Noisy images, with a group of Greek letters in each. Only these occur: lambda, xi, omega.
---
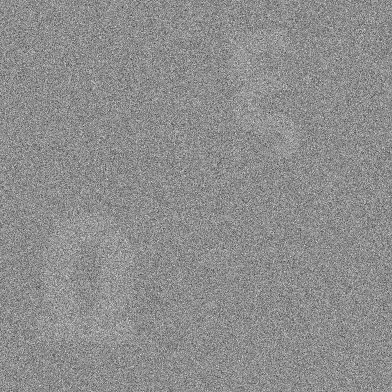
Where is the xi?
top right
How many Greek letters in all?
2
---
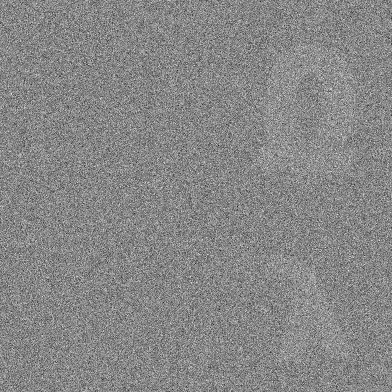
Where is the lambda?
bottom right
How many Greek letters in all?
2
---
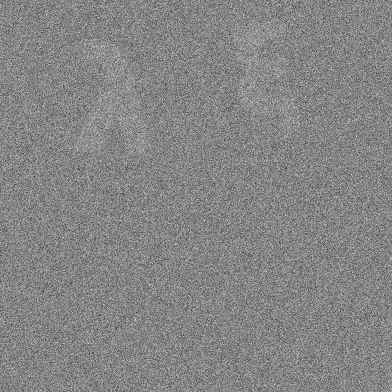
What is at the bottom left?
nothing
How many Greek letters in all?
2
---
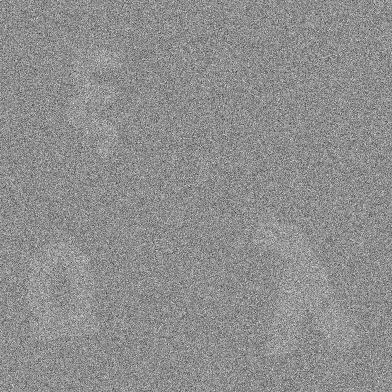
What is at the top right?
nothing
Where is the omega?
bottom left
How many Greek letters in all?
3
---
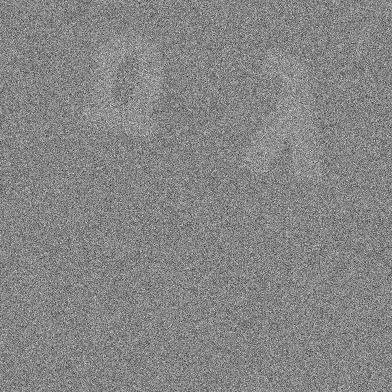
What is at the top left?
omega
